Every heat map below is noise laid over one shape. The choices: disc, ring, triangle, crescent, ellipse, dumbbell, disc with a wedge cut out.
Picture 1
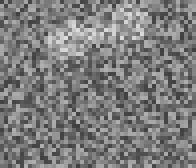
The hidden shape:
dumbbell
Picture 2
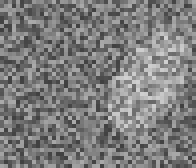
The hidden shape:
ellipse
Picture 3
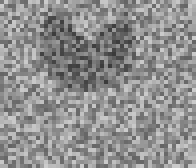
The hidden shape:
disc with a wedge cut out
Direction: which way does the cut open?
up
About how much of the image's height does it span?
half
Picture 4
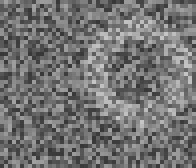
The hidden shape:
ring
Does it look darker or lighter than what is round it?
lighter
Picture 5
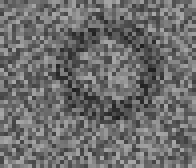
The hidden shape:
ring
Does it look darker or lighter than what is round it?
darker
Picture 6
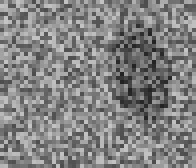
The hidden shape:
ellipse
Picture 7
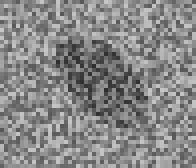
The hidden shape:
ellipse
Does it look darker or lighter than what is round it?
darker
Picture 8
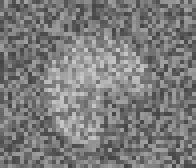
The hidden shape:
disc with a wedge cut out
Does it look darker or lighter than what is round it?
lighter
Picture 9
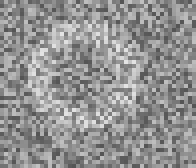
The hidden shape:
ring
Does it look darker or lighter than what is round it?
lighter
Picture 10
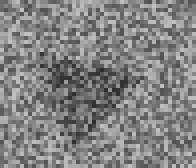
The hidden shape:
triangle
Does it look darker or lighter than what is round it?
darker
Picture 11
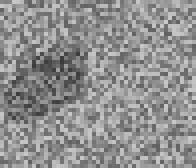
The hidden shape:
ellipse
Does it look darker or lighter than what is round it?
darker
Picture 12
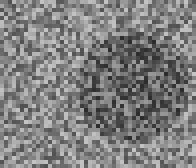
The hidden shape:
disc
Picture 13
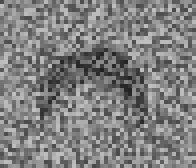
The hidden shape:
crescent
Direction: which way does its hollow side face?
down
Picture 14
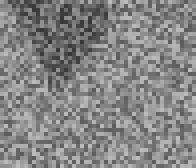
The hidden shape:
triangle
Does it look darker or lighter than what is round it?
darker
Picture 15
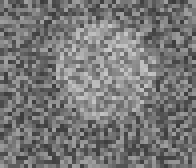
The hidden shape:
disc
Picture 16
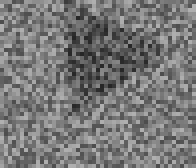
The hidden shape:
triangle
